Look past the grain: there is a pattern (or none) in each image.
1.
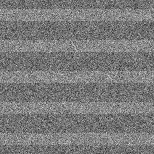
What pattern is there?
horizontal stripes
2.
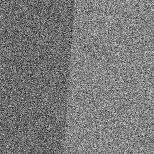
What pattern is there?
a sharp edge
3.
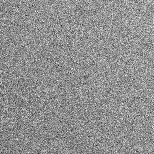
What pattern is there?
a smooth slope
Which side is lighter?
top right
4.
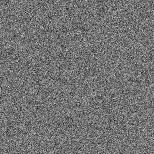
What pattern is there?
only noise
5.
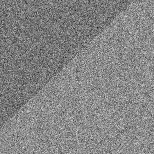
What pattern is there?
a sharp edge
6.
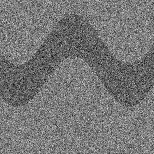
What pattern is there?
a wavy band
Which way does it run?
left to right
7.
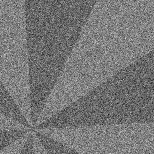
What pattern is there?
spokes from one point
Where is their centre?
bottom left
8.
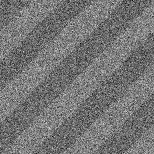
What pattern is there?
diagonal stripes
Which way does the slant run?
bottom left to top right
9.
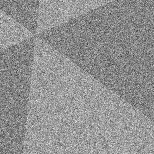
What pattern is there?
spokes from one point
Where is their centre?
top left
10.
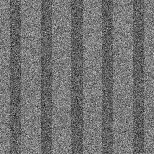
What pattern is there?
vertical stripes
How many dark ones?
5
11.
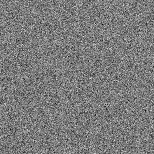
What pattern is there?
only noise
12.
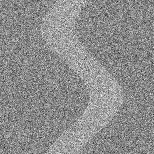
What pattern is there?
a wavy band
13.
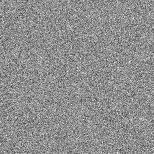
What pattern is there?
only noise
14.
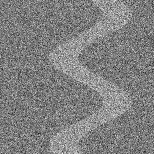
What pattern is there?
a wavy band
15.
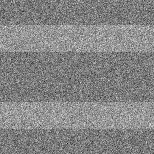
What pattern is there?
horizontal stripes
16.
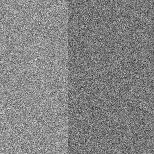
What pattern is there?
a sharp edge
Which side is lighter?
left
